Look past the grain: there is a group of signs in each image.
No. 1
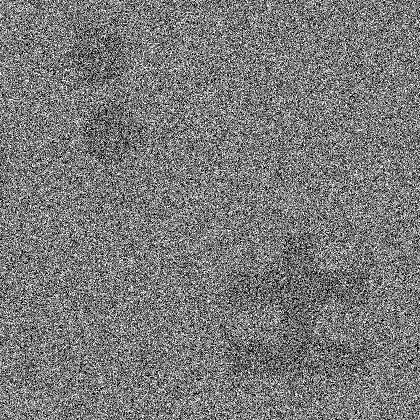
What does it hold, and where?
top left: colon; bottom right: plus-minus sign
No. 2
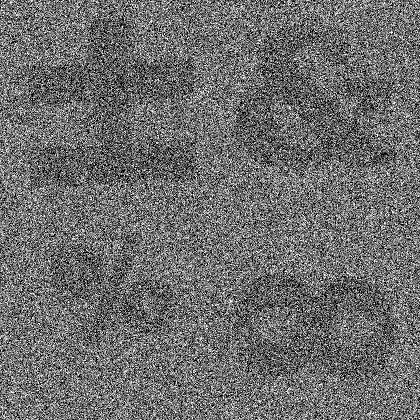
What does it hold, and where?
top left: plus-minus sign; top right: ampersand; bottom left: percent sign; bottom right: infinity sign
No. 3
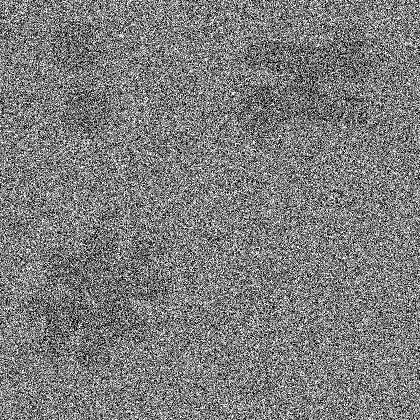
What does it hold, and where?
top left: colon; top right: not-equal sign; bottom left: hash sign
